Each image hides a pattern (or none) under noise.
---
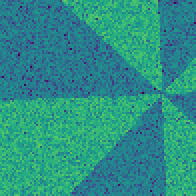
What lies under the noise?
spokes from one point
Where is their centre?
middle right
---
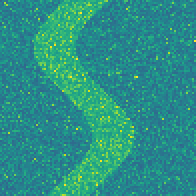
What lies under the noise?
a wavy band
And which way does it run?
top to bottom
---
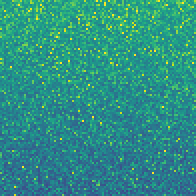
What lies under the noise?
a smooth slope
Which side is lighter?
top
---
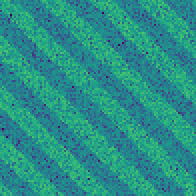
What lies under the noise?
diagonal stripes
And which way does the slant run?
top left to bottom right
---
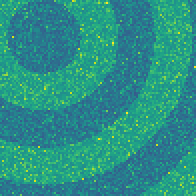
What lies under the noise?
rings round one point
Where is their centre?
top left
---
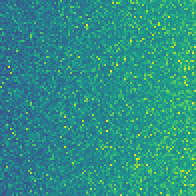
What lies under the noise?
a smooth slope
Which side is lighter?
right
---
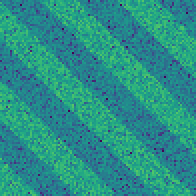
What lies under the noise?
diagonal stripes
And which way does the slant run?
top left to bottom right
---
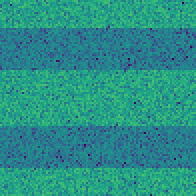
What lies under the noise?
horizontal stripes
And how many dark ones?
2
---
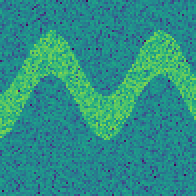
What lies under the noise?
a wavy band
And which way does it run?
left to right
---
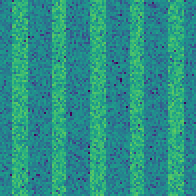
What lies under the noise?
vertical stripes
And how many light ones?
5
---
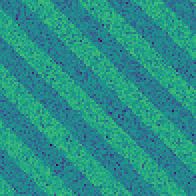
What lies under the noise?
diagonal stripes
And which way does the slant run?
top left to bottom right
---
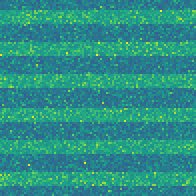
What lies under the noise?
horizontal stripes
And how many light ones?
6
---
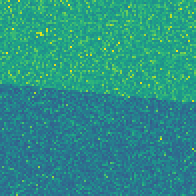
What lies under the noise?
a sharp edge
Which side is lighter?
top
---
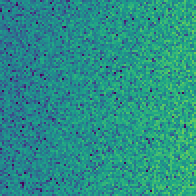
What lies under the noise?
a smooth slope
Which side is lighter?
right
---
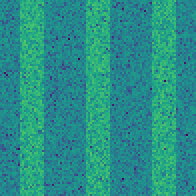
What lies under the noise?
vertical stripes
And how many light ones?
3
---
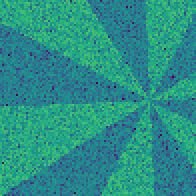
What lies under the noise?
spokes from one point
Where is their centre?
middle right
